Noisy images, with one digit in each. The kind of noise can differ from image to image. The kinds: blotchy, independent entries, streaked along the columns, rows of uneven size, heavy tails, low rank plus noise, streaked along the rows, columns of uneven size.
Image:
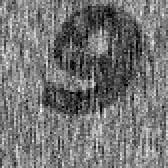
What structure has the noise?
streaked along the columns
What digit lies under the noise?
9
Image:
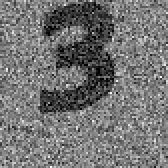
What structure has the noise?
low rank plus noise
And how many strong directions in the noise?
two
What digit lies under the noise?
3
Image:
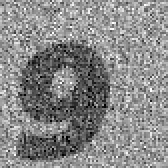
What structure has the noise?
low rank plus noise
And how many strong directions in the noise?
five to eight
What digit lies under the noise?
9
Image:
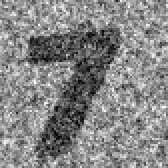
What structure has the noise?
blotchy
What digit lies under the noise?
7
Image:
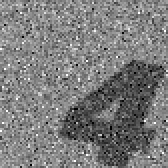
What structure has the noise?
heavy tails
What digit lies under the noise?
4
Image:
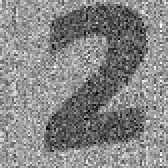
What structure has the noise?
columns of uneven size
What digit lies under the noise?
2
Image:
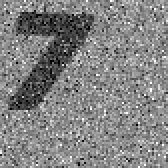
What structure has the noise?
heavy tails
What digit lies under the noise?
7
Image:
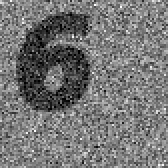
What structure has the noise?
independent entries
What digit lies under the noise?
6
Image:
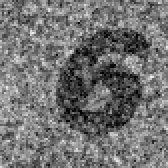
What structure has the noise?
blotchy
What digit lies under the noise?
6
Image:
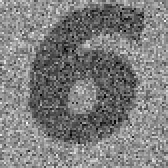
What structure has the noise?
independent entries
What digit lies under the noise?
6
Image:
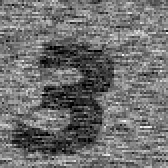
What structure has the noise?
streaked along the rows
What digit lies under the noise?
3
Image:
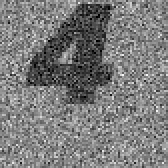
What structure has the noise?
low rank plus noise
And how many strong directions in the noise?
five to eight
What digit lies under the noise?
4
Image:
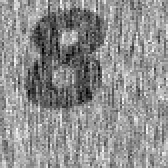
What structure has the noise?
streaked along the columns
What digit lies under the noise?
8
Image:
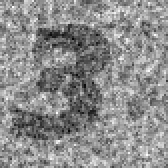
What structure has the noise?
blotchy
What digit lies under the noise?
3
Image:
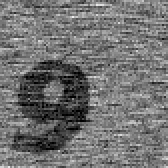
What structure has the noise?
streaked along the rows
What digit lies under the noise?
9
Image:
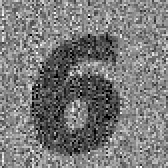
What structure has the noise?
columns of uneven size
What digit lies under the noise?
6
